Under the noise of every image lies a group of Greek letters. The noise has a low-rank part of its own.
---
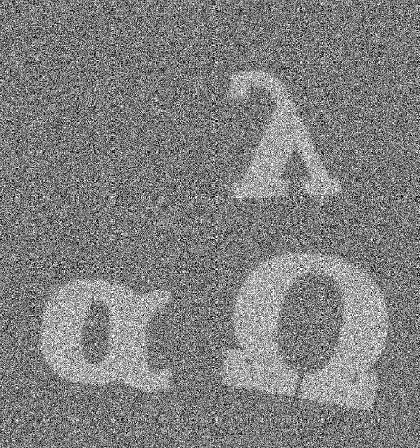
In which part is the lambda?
top right
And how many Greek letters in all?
3
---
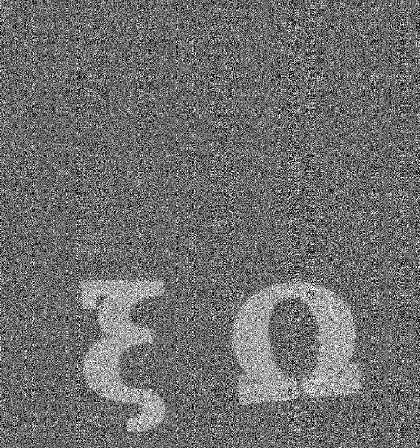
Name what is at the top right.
nothing
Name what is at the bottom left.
xi
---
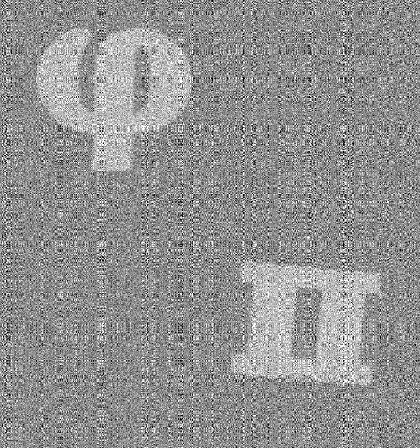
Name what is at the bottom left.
nothing
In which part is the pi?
bottom right
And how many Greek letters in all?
2
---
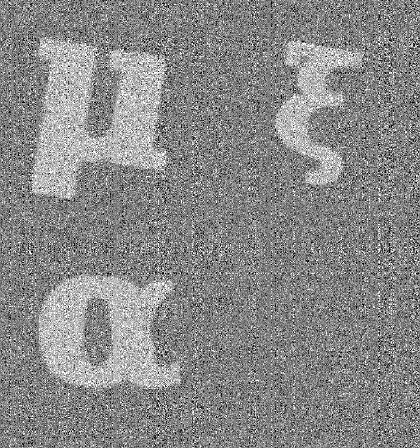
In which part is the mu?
top left
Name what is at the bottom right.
nothing
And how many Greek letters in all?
3
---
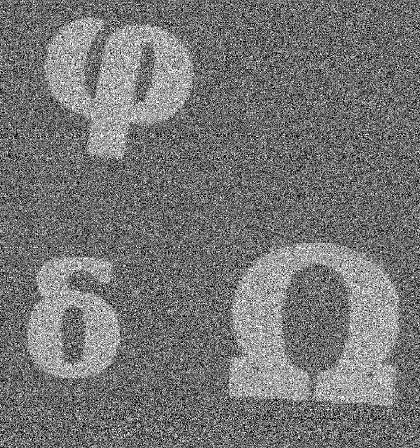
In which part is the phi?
top left
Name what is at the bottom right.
omega
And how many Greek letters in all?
3
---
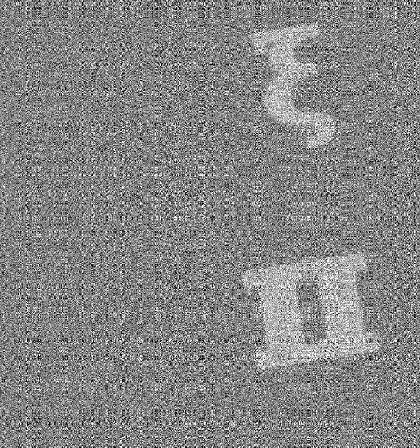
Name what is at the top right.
xi
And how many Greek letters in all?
2
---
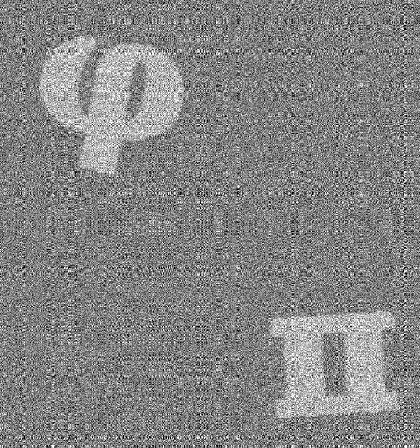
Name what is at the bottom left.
nothing
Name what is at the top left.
phi
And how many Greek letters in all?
2
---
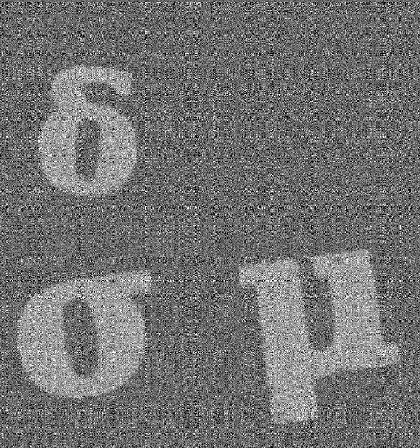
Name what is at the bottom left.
sigma
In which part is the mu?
bottom right
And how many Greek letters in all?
3
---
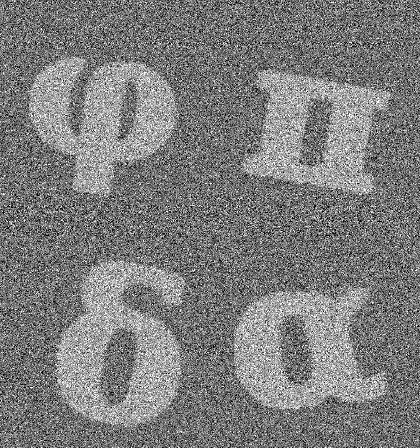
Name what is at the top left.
phi
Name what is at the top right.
pi
